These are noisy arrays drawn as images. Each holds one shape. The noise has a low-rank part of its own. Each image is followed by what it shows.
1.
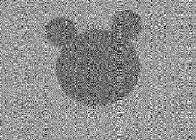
bear's head
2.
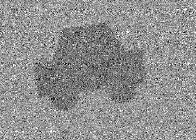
car
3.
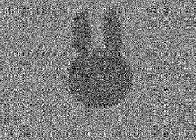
rabbit's head
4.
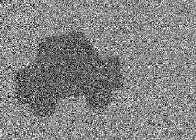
car
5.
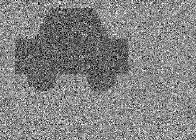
car
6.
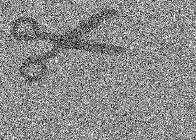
pair of scissors
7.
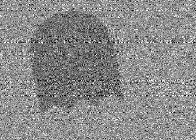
ghost
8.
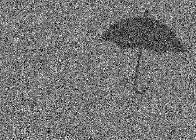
umbrella
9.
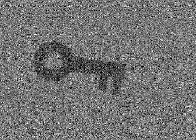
key
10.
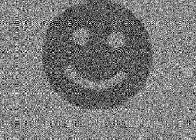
smiling face
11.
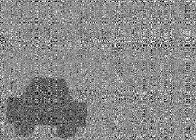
car
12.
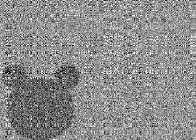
bear's head
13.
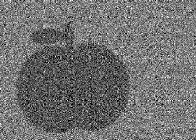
apple
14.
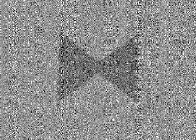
bow tie
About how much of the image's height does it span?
half
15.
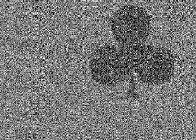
club
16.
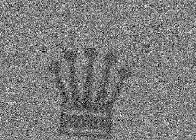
chess queen
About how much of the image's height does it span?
two thirds
